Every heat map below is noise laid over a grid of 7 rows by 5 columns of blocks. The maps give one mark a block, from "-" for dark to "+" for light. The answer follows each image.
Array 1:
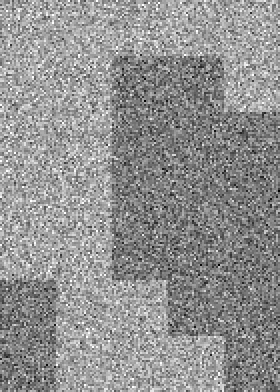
+ + + + +
+ + - - +
+ + - - -
+ + - - -
+ + - - -
- + + - -
- + + + -
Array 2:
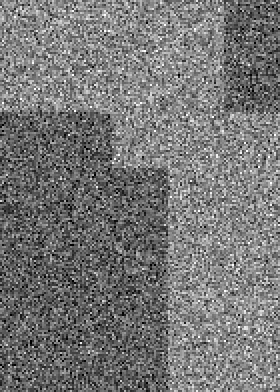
+ + + + -
+ + + + -
- - + + +
- - - + +
- - - + +
- - - + +
- - - + +
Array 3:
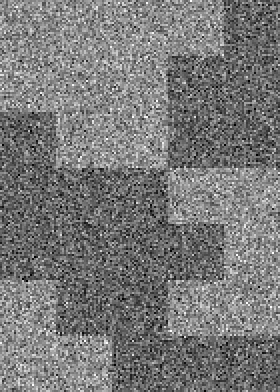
+ + + + -
+ + + - -
- + + - -
- - - + +
- - - - +
+ - - + +
+ + - - -
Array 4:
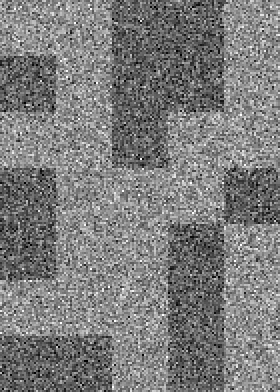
+ + - - +
- + - - +
+ + - + +
- + + + -
- + + - +
+ + + - +
- - + - +
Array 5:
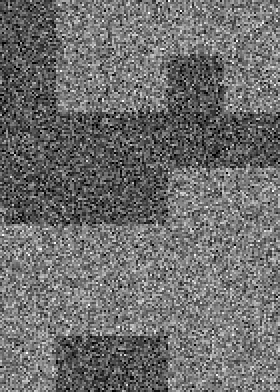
- + + + +
- + + - +
- - - - -
- - - + +
+ + + + +
+ + + + +
+ - - + +
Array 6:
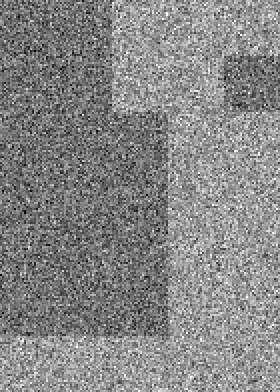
- - + + +
- - + + -
- - - + +
- - - + +
- - - + +
- - - + +
+ + + + +
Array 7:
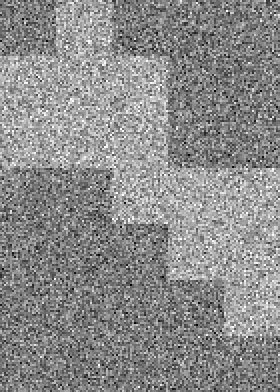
- + - - -
+ + + - -
+ + + - -
- - + + +
- - - + +
- - - - +
- - - - -
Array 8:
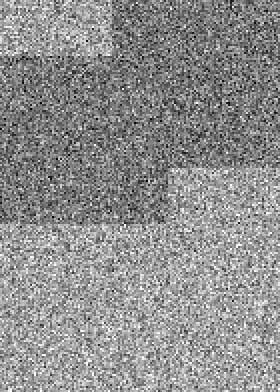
+ + - - -
- - - - -
- - - - -
- - - + +
+ + + + +
+ + + + +
+ + + + +
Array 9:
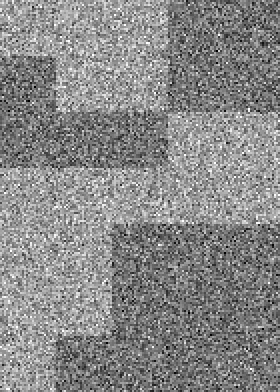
+ + + - -
- + + - -
- - - + +
+ + + + +
+ + - - -
+ + - - -
+ - - - -
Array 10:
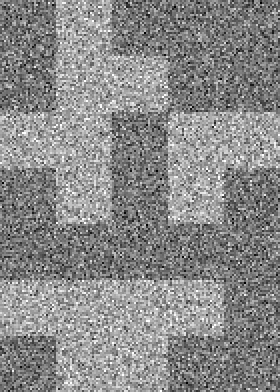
- + - - -
- + + - -
+ + - + +
- + - + -
- - - - -
+ + + + -
- + + - -
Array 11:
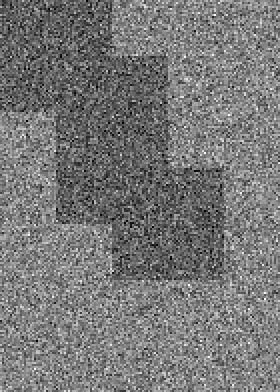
- - + + +
- - - + +
+ - - + +
+ - - - +
+ + - - +
+ + + + +
+ + + + +
